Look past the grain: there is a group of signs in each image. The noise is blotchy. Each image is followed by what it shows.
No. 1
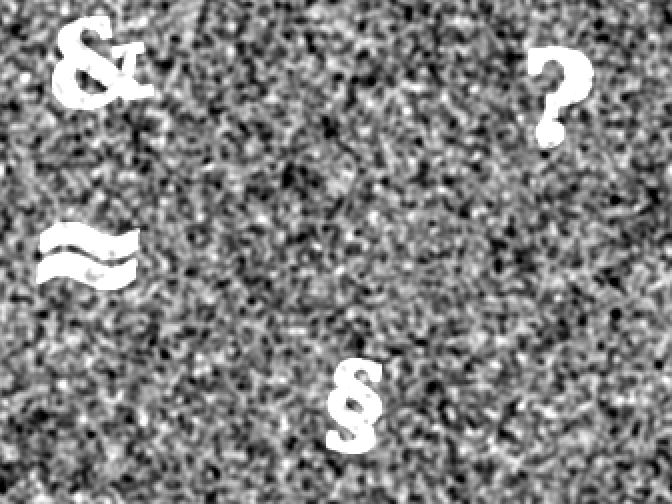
top left: ampersand; top right: question mark; middle left: approximately sign; bottom middle: section sign
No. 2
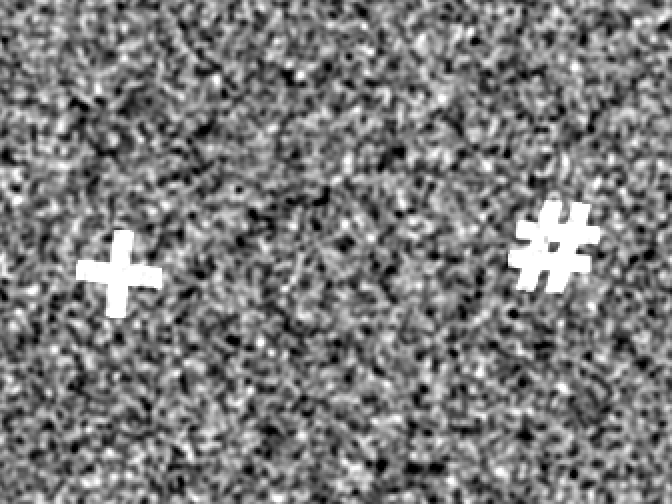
middle left: plus sign; middle right: hash sign
